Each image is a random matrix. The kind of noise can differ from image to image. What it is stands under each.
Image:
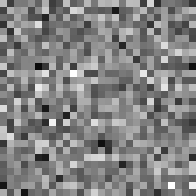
low rank plus noise
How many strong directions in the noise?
one
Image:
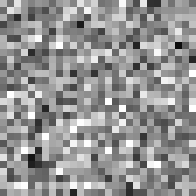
independent entries
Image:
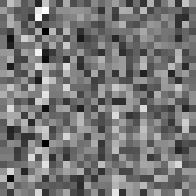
columns of uneven size
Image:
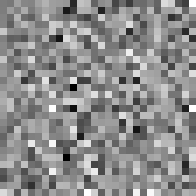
low rank plus noise
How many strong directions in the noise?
one
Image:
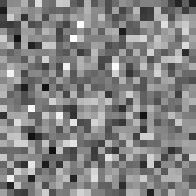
independent entries
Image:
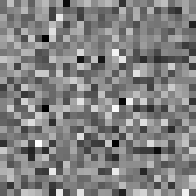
low rank plus noise
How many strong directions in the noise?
two
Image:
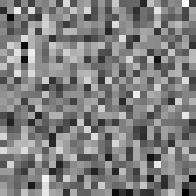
independent entries
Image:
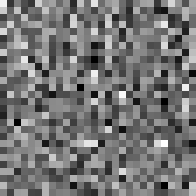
low rank plus noise
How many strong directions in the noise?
three or four
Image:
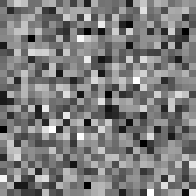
independent entries
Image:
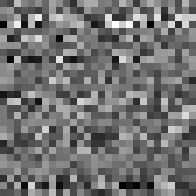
rows of uneven size
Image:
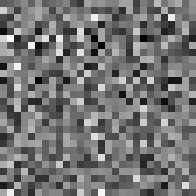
low rank plus noise
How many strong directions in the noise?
three or four
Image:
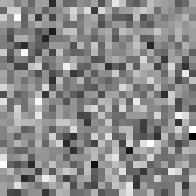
independent entries
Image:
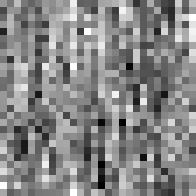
streaked along the columns
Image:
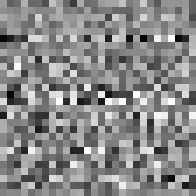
rows of uneven size
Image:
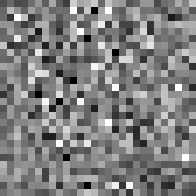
heavy tails
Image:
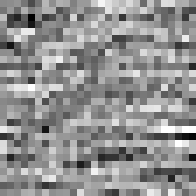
streaked along the rows
